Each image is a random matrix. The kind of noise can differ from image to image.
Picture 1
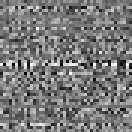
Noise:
rows of uneven size
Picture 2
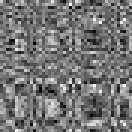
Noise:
low rank plus noise
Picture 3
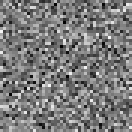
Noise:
independent entries
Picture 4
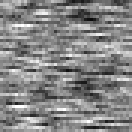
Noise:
streaked along the rows
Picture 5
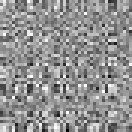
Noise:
low rank plus noise
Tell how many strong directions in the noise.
one
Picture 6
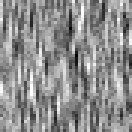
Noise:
streaked along the columns
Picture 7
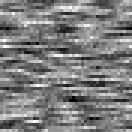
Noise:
streaked along the rows
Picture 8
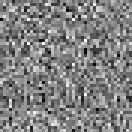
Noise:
low rank plus noise
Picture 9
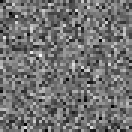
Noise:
independent entries
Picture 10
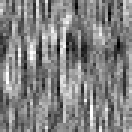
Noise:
streaked along the columns
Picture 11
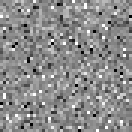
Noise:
heavy tails
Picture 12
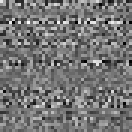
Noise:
rows of uneven size
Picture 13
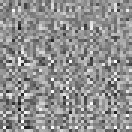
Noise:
low rank plus noise
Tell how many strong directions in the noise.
two
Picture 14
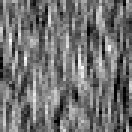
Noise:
streaked along the columns
